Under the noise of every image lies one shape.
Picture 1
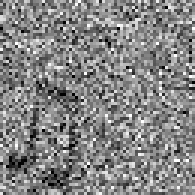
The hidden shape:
pair of musical notes
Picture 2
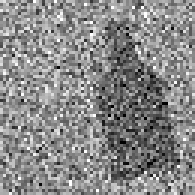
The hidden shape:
bottle
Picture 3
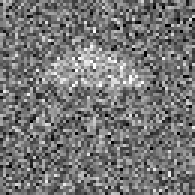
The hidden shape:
umbrella
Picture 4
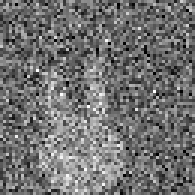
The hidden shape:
rabbit's head
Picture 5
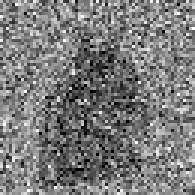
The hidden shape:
chess knight
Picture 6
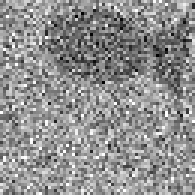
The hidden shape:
fish
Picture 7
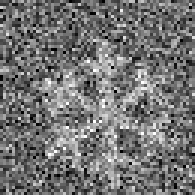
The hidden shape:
snowflake
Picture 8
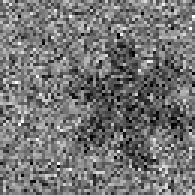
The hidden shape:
asterisk
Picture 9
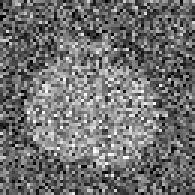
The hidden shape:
apple
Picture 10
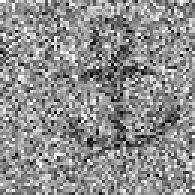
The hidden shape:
anchor
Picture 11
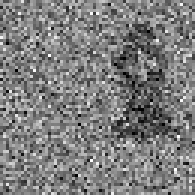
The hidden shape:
chess bishop
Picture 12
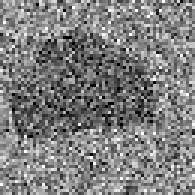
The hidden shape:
cloud
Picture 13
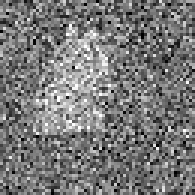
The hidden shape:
chess knight
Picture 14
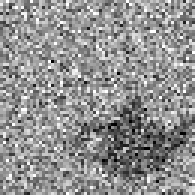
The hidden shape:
teapot
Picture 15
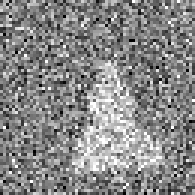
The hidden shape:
chess pawn
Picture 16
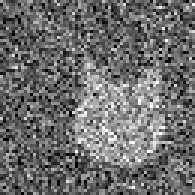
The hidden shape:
cat's head
